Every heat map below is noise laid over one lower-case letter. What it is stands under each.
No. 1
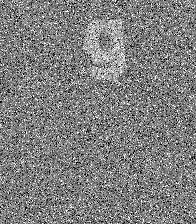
g
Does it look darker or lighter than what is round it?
lighter
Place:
top middle
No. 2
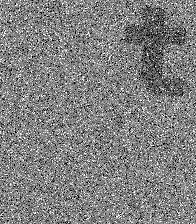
t
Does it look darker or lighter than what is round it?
darker
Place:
top right
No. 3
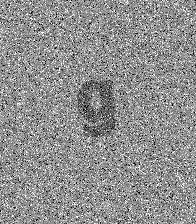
g
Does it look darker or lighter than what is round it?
darker
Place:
centre
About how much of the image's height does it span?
a quarter
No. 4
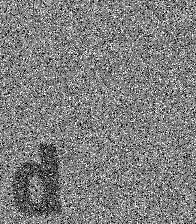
d
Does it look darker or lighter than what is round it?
darker
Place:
bottom left
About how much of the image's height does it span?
a third
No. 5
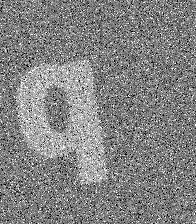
q
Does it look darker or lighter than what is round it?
lighter
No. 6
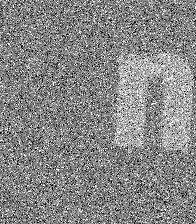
n
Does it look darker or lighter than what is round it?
lighter
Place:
middle right
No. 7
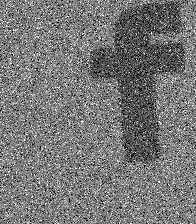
f
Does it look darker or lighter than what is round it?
darker
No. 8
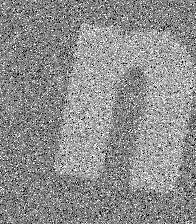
n
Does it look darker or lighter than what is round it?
lighter
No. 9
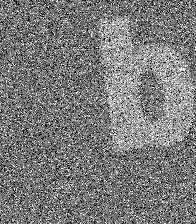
b
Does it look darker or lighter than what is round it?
lighter
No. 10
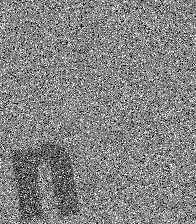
n
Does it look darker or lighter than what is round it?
darker
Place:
bottom left
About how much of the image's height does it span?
a third
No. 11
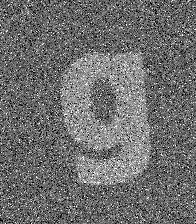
g
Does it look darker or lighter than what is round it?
lighter
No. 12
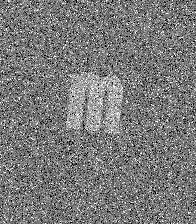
m
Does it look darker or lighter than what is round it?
lighter
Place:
centre
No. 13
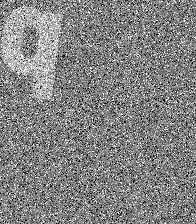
q
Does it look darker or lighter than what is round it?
lighter
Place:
top left
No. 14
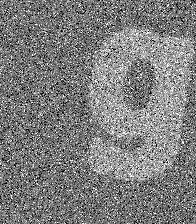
g
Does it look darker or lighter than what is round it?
lighter
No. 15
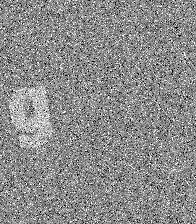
g
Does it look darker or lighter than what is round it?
lighter
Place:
middle left
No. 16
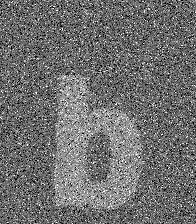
b
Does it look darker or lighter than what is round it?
lighter
